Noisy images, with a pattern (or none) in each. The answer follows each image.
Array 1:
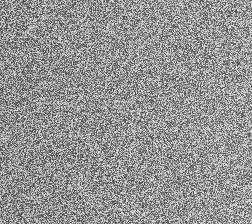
a smooth slope
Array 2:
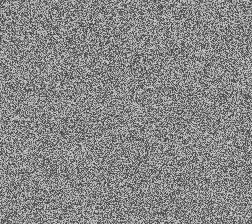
only noise
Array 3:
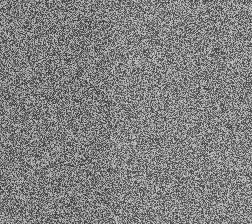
a sharp edge
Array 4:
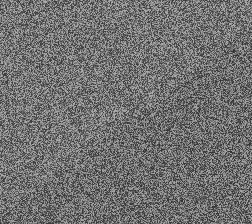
a sharp edge
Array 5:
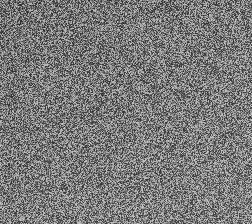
a smooth slope
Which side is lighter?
bottom right
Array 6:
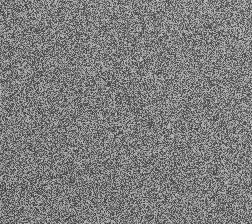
a smooth slope
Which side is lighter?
top right
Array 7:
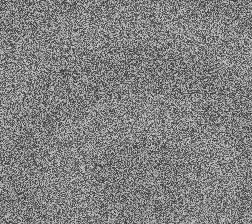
rings round one point
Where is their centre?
bottom middle
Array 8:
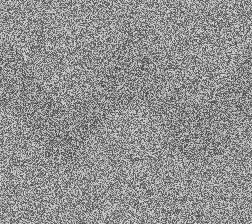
a wavy band
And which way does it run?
left to right
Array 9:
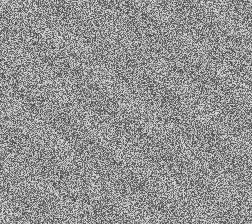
diagonal stripes
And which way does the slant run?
top left to bottom right
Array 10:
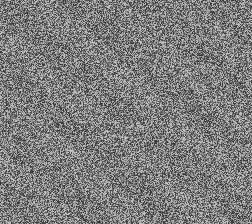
diagonal stripes
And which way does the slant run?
top left to bottom right
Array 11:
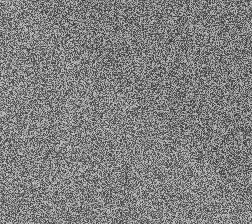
a sharp edge
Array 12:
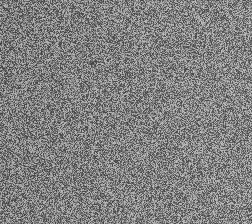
a smooth slope
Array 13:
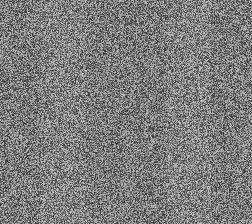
vertical stripes
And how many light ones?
2
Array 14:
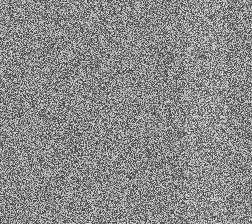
one vertical stripe
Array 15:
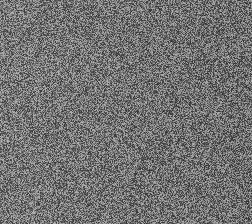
a smooth slope
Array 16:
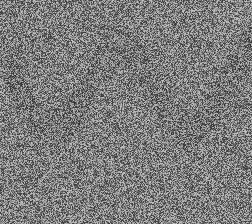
a wavy band
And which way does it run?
left to right
